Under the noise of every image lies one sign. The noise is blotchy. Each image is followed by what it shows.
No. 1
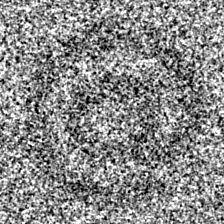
dark at sign
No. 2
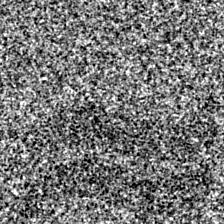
dark approximately sign
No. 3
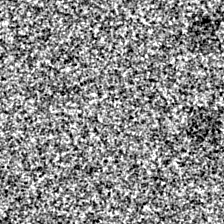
dark colon
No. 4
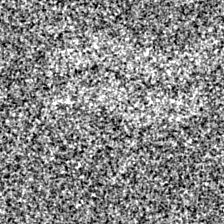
light approximately sign
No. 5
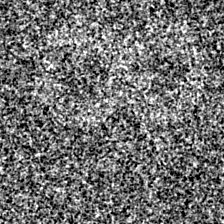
light infinity sign
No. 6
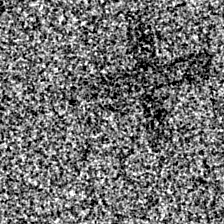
dark plus sign
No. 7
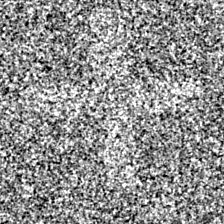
light plus sign
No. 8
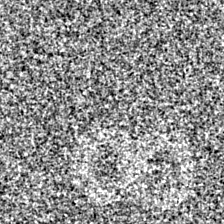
light infinity sign
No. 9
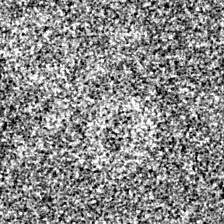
light percent sign
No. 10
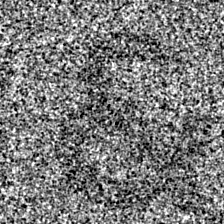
dark ampersand
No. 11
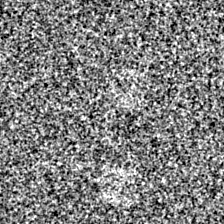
light colon
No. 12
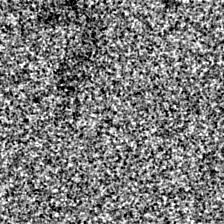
dark question mark
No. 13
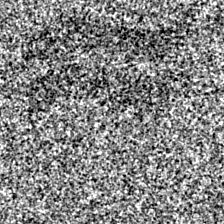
dark approximately sign
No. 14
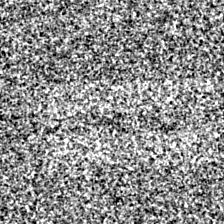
light equals sign
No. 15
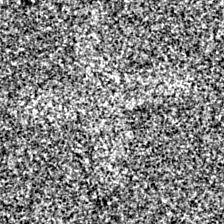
light plus sign
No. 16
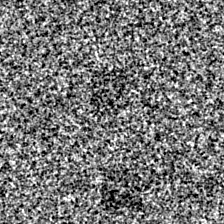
dark colon
